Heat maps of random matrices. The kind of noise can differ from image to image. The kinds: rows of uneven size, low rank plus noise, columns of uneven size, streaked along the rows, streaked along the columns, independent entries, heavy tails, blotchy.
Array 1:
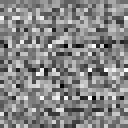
rows of uneven size
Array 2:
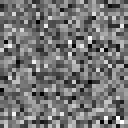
independent entries
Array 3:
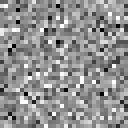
heavy tails
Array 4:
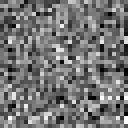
low rank plus noise
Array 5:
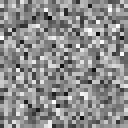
independent entries
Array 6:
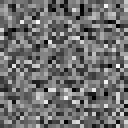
low rank plus noise
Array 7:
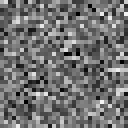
independent entries
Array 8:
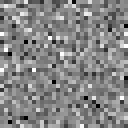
heavy tails
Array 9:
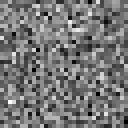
independent entries
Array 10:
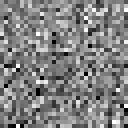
low rank plus noise
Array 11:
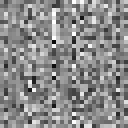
columns of uneven size
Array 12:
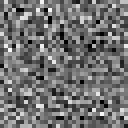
low rank plus noise
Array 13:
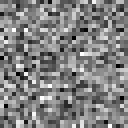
low rank plus noise
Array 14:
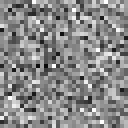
independent entries
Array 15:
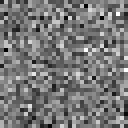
independent entries
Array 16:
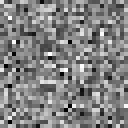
low rank plus noise
